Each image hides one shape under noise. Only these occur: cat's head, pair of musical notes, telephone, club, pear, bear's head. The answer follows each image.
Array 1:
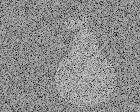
pear
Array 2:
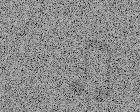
pair of musical notes
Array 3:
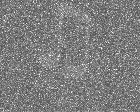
pair of musical notes
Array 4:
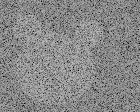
bear's head
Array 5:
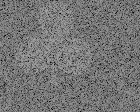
club
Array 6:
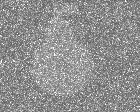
pear
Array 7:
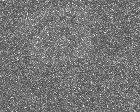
telephone
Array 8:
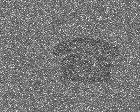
telephone
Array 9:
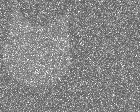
cat's head
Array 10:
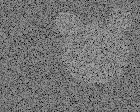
bear's head
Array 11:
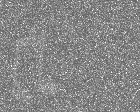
pair of musical notes
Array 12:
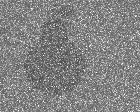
pear
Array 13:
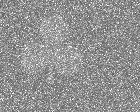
club
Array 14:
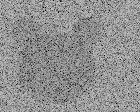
bear's head
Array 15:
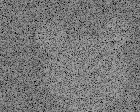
bear's head
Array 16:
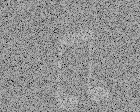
pair of musical notes
